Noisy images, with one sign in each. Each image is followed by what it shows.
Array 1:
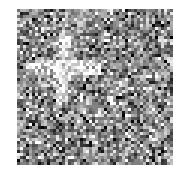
plus sign
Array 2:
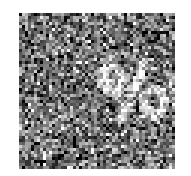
percent sign
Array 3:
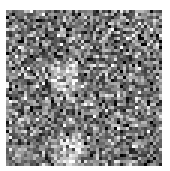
colon
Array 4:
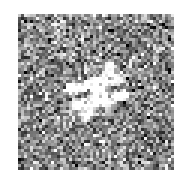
not-equal sign
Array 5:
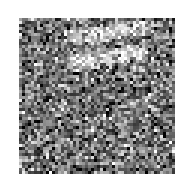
equals sign
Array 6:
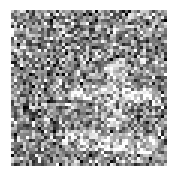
plus-minus sign
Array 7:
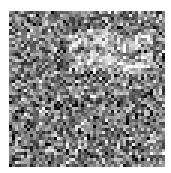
approximately sign
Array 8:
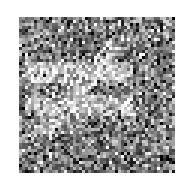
not-equal sign
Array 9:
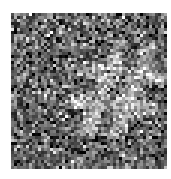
hash sign
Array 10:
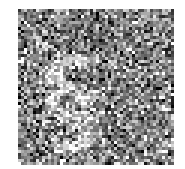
section sign
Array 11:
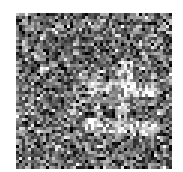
plus-minus sign
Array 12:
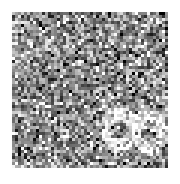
infinity sign
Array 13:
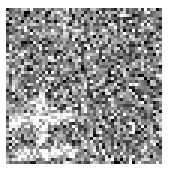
plus-minus sign
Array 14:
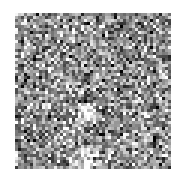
colon
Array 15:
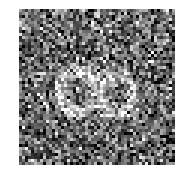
infinity sign
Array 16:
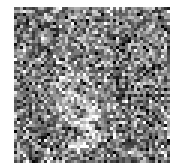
section sign
